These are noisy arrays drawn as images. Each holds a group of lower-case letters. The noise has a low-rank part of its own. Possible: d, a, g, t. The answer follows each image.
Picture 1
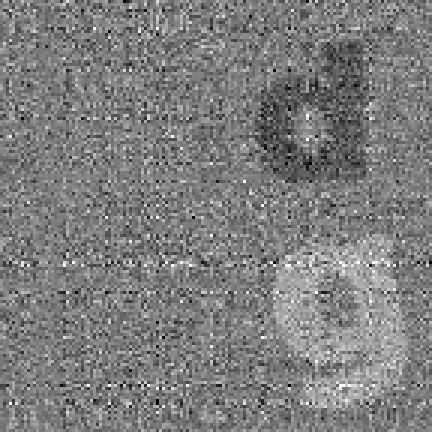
top right: dark d; bottom right: light g
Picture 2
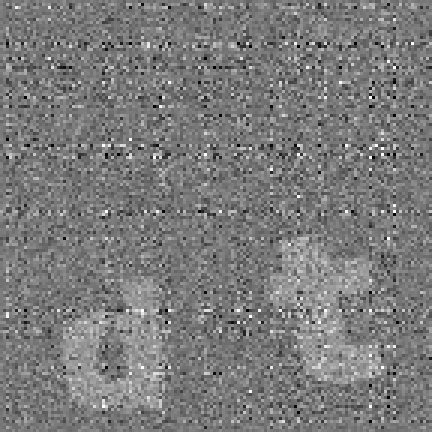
bottom left: light d; bottom right: light t
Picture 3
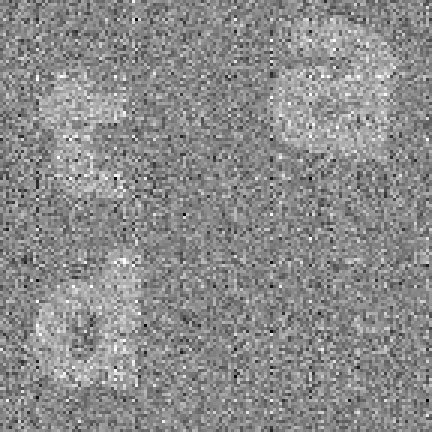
top left: light t; top right: light a; bottom left: light d
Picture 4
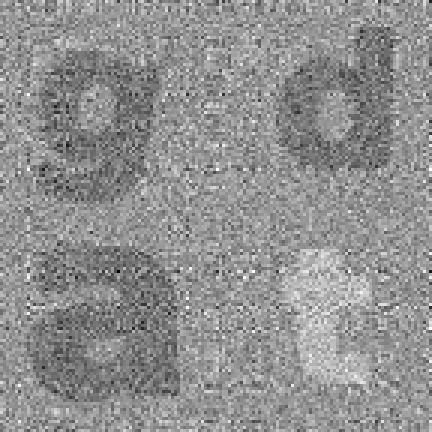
top left: dark g; top right: dark d; bottom left: dark a; bottom right: light t
